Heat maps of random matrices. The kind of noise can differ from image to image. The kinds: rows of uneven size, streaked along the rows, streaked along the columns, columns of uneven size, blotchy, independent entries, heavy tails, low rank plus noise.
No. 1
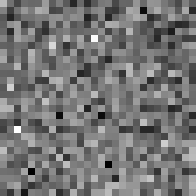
independent entries
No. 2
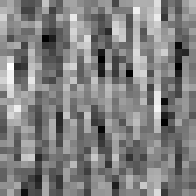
streaked along the columns
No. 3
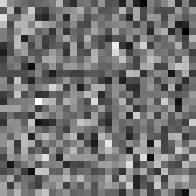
low rank plus noise
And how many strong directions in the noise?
five to eight
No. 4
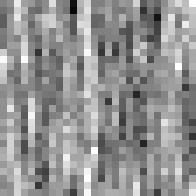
streaked along the columns
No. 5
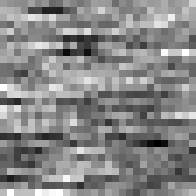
streaked along the rows
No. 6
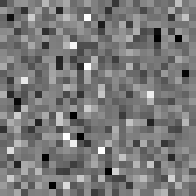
heavy tails
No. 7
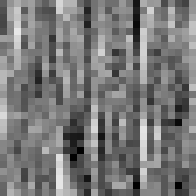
streaked along the columns
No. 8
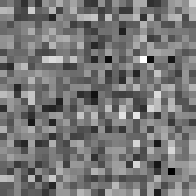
low rank plus noise
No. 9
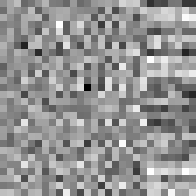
low rank plus noise
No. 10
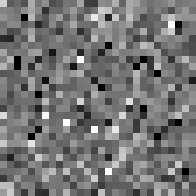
heavy tails
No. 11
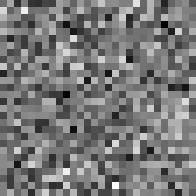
independent entries
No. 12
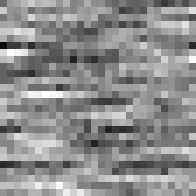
streaked along the rows
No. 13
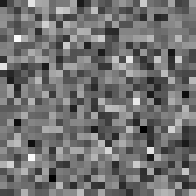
independent entries
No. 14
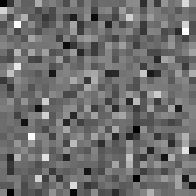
heavy tails
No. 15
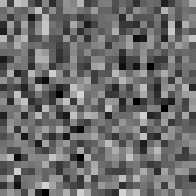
low rank plus noise
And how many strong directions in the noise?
three or four
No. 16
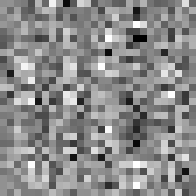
low rank plus noise
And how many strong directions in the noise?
two
